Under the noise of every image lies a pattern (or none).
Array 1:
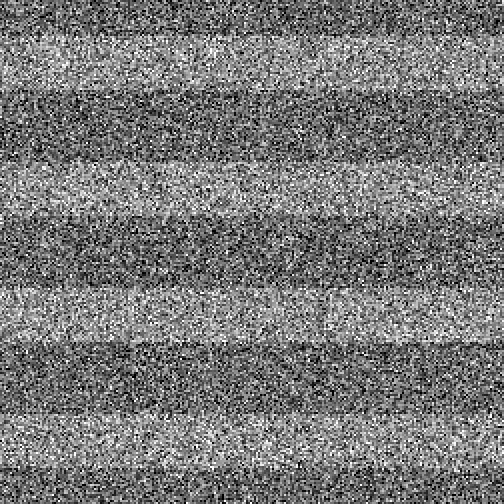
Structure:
horizontal stripes
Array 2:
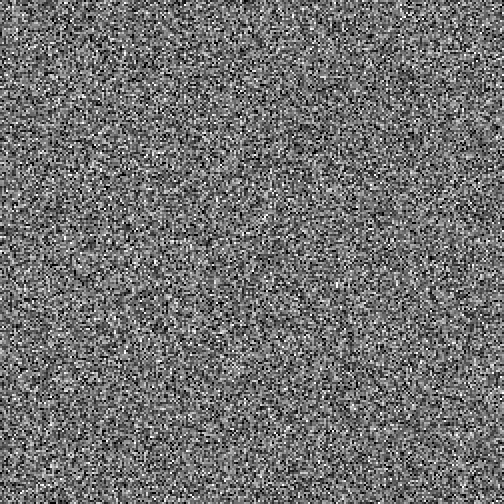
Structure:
only noise
